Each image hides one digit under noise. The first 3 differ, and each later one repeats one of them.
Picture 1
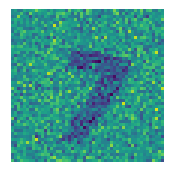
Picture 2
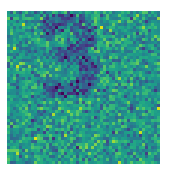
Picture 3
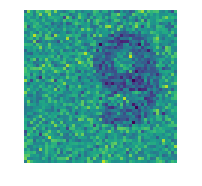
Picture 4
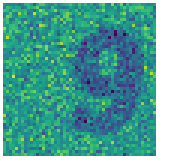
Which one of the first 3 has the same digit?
3
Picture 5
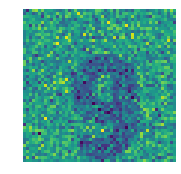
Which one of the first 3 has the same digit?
3
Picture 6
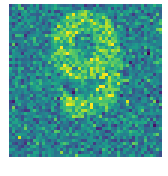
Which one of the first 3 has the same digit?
3
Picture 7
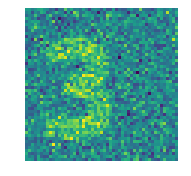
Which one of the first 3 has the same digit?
2
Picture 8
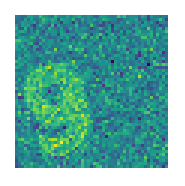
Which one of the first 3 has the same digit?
3
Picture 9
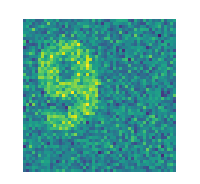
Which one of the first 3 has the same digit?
3
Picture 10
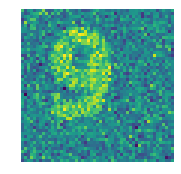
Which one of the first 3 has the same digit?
3
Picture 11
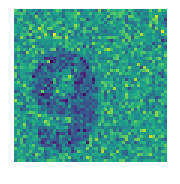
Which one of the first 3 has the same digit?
3
